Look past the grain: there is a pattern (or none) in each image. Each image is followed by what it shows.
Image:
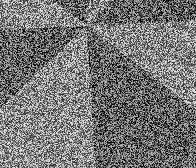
spokes from one point
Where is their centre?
top middle
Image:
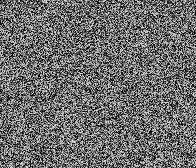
only noise
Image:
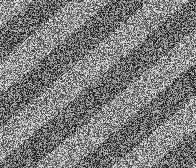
diagonal stripes
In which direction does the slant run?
bottom left to top right
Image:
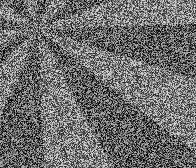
spokes from one point
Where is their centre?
top left
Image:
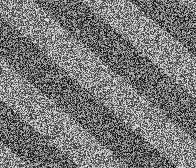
diagonal stripes
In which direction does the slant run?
top left to bottom right
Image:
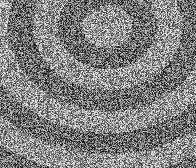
rings round one point
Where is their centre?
top middle
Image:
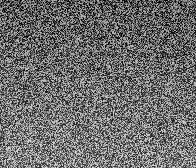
a smooth slope
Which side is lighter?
bottom
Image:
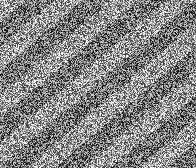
diagonal stripes
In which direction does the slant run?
bottom left to top right
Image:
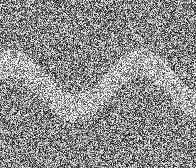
a wavy band
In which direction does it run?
left to right
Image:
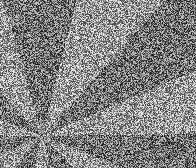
spokes from one point
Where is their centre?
bottom left
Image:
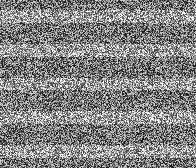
horizontal stripes
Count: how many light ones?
5
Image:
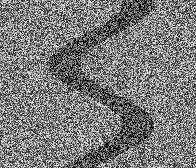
a wavy band
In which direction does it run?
top to bottom
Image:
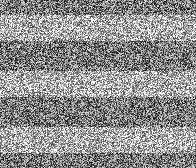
horizontal stripes
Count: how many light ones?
3
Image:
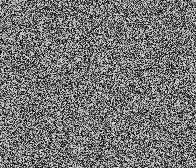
only noise
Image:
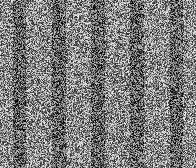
vertical stripes
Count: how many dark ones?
5
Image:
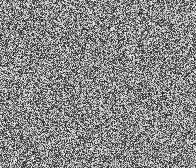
only noise
